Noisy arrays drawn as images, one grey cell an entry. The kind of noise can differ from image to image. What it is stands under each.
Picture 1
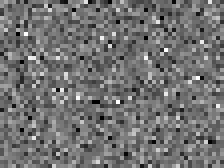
heavy tails
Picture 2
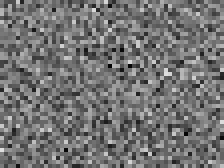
independent entries
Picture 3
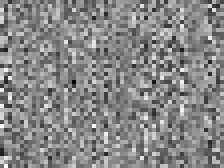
columns of uneven size
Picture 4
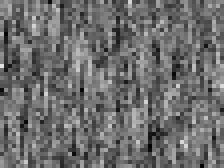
streaked along the columns
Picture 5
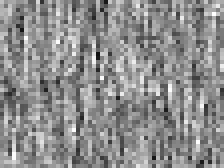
streaked along the columns
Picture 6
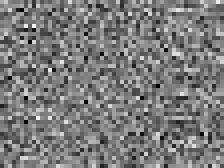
low rank plus noise
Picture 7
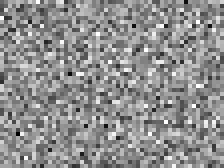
independent entries
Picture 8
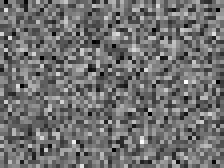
independent entries
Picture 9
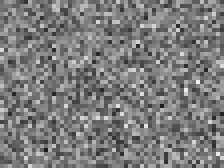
independent entries
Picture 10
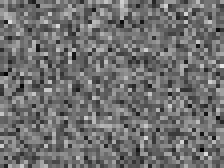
independent entries
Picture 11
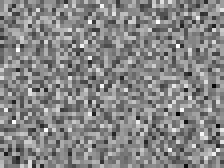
independent entries
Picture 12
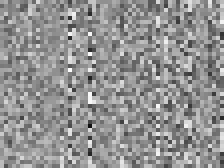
columns of uneven size
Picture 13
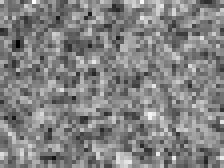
blotchy
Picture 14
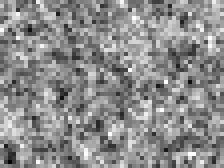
blotchy
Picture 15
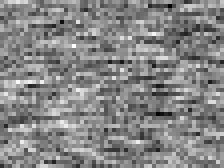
streaked along the rows
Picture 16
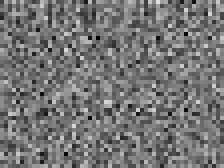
low rank plus noise
